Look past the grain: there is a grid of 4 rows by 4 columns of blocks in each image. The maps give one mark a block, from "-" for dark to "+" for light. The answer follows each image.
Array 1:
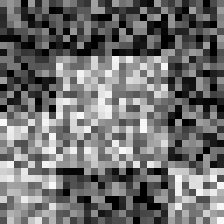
----
-++-
+++-
+--+
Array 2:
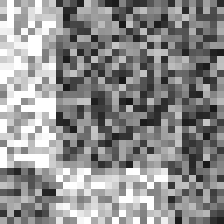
+---
+---
+---
-++-
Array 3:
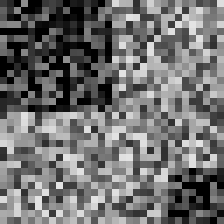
--++
--++
++++
+++-
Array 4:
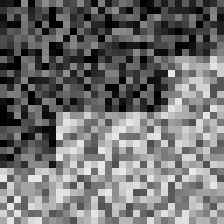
----
---+
-+++
++++
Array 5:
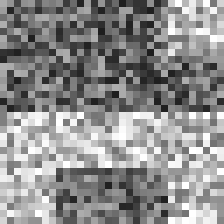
---+
----
++++
+--+
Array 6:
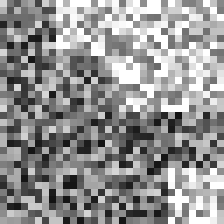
-+++
--++
----
---+
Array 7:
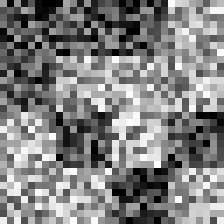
---+
-+++
+-+-
++-+
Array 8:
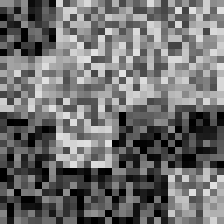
-+++
++++
-+--
---+
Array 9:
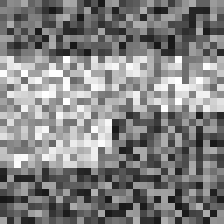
----
++++
++--
----
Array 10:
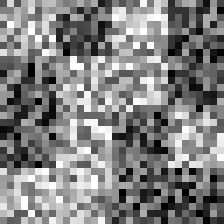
+-+-
-++-
-+-+
++--
